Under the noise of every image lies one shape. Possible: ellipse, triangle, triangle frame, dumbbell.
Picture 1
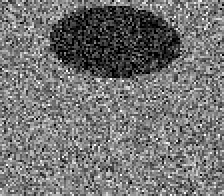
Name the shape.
ellipse
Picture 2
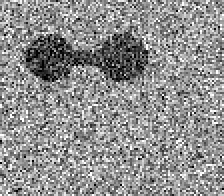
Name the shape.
dumbbell
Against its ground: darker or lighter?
darker
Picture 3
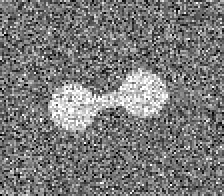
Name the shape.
dumbbell
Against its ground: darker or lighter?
lighter
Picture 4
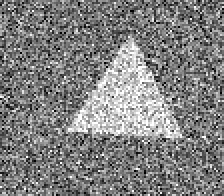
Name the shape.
triangle
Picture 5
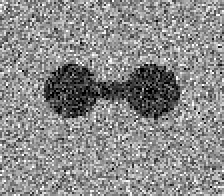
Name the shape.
dumbbell
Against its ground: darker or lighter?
darker
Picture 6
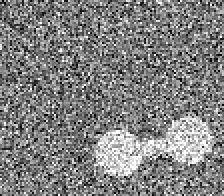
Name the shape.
dumbbell
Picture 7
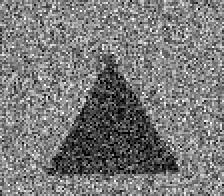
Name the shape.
triangle
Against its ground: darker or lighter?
darker
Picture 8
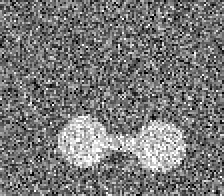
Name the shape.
dumbbell
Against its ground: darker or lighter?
lighter
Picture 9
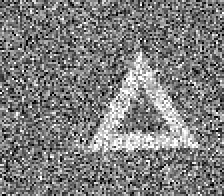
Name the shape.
triangle frame
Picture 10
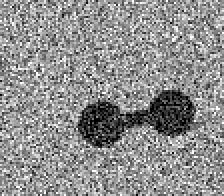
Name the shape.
dumbbell
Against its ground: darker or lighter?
darker
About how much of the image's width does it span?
half
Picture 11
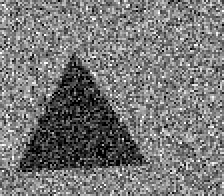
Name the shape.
triangle
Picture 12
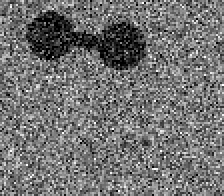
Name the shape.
dumbbell
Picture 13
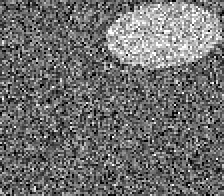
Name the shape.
ellipse
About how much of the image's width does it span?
half
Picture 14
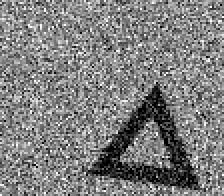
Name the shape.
triangle frame
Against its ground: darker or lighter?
darker
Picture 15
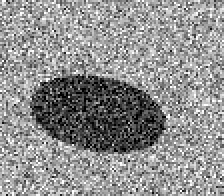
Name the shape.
ellipse
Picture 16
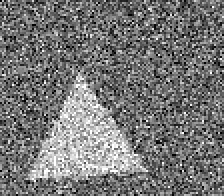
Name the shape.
triangle
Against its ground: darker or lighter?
lighter
